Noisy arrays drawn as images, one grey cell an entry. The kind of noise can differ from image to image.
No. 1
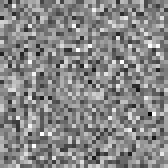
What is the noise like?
independent entries
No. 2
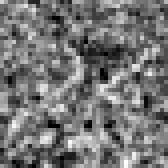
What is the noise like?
blotchy
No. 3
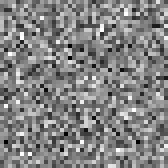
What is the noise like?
independent entries
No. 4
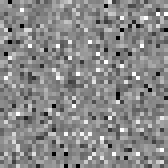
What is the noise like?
heavy tails
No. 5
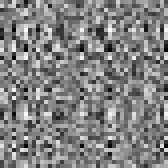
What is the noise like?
low rank plus noise
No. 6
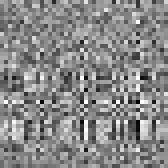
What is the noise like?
low rank plus noise
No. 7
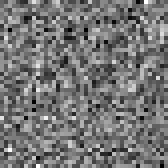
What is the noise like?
low rank plus noise
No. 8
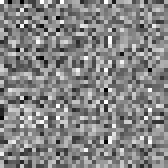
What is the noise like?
low rank plus noise
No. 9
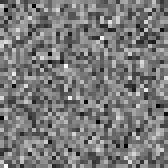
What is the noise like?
independent entries
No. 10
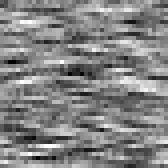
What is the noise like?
streaked along the rows
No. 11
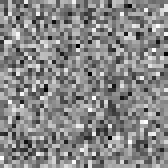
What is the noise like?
independent entries
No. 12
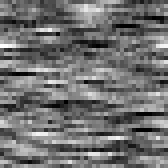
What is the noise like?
streaked along the rows
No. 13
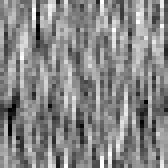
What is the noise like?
streaked along the columns
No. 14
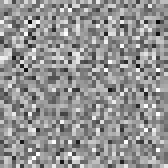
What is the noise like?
low rank plus noise
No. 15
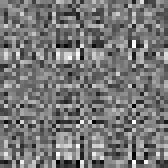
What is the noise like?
low rank plus noise
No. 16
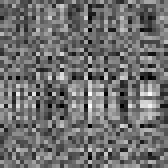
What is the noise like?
low rank plus noise
